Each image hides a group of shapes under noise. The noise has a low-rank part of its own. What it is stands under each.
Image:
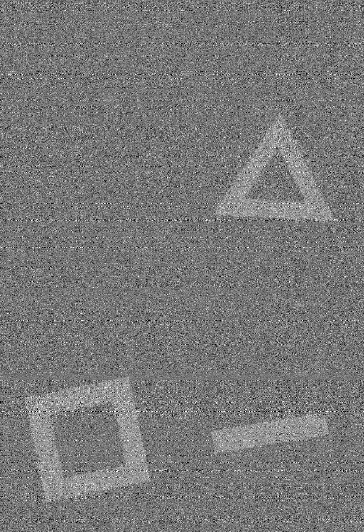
top right: triangle frame; bottom left: square frame; bottom right: bar
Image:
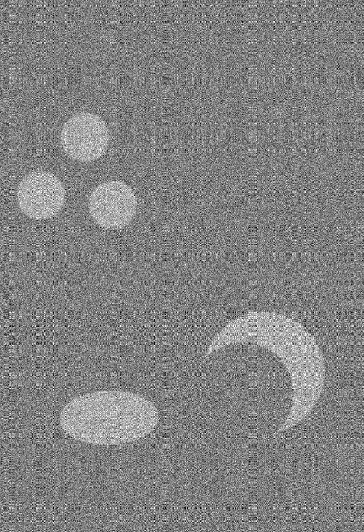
top left: three dots; bottom left: ellipse; bottom right: crescent
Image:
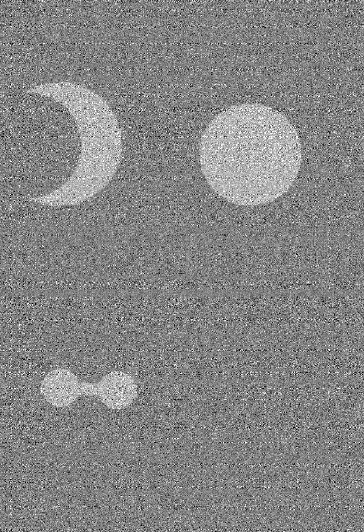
top left: crescent; top right: disc; bottom left: dumbbell
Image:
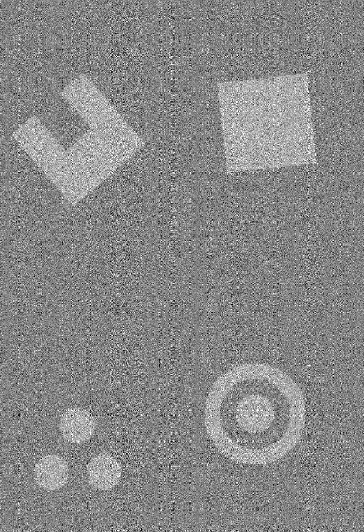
top left: square with a notch; top right: square; bottom left: three dots; bottom right: bullseye
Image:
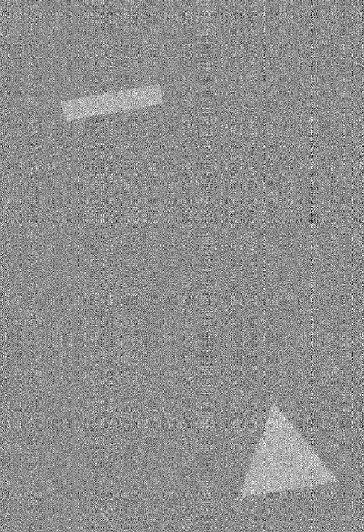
top left: bar; bottom right: triangle
